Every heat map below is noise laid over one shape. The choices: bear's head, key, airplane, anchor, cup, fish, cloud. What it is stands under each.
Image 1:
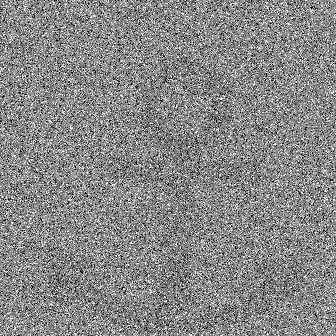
anchor
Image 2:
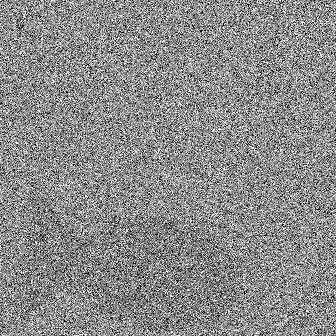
fish
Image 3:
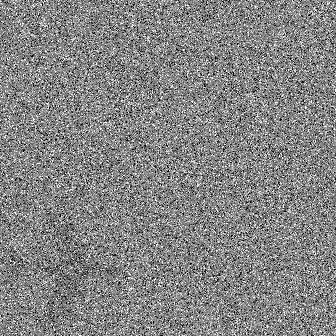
airplane
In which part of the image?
bottom left
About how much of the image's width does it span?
a third
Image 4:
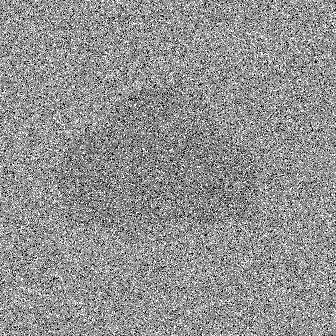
cloud
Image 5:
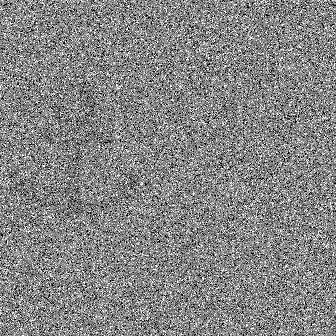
anchor
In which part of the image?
middle left
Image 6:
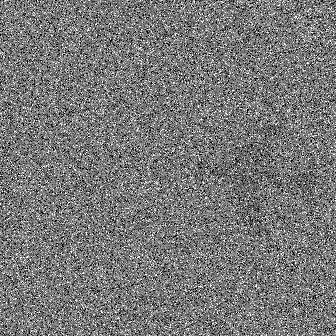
airplane
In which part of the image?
middle right
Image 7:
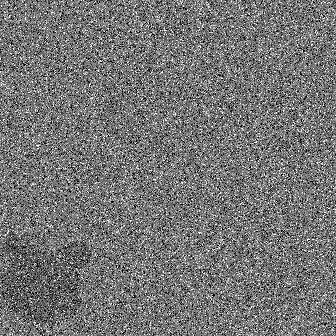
bear's head
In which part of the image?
bottom left
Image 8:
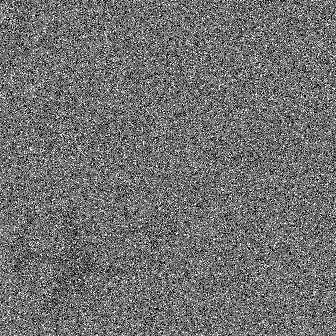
airplane
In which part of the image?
bottom left
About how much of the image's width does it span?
a third
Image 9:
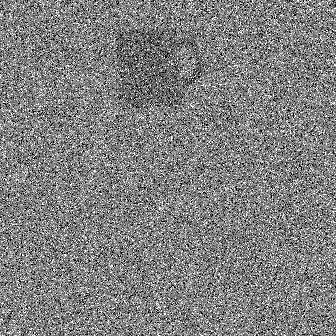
cup
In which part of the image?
top middle
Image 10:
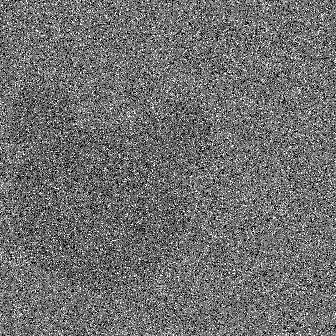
bear's head
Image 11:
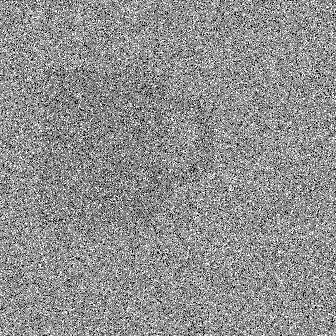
cup
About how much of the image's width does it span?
half
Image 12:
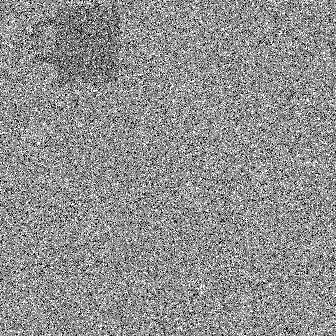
cup
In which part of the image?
top left
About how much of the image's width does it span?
a quarter
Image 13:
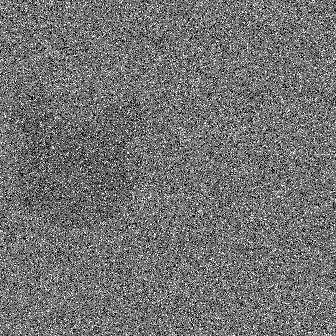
bear's head
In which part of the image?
middle left
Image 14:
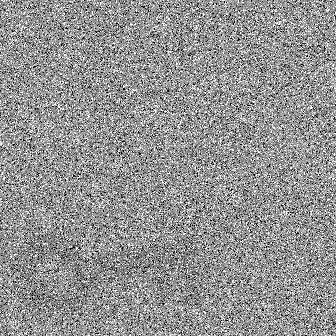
key
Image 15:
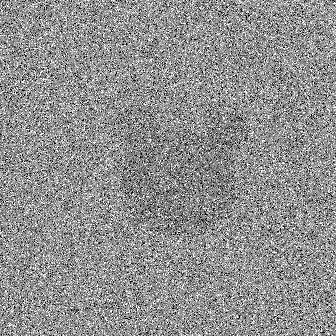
bear's head
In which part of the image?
centre
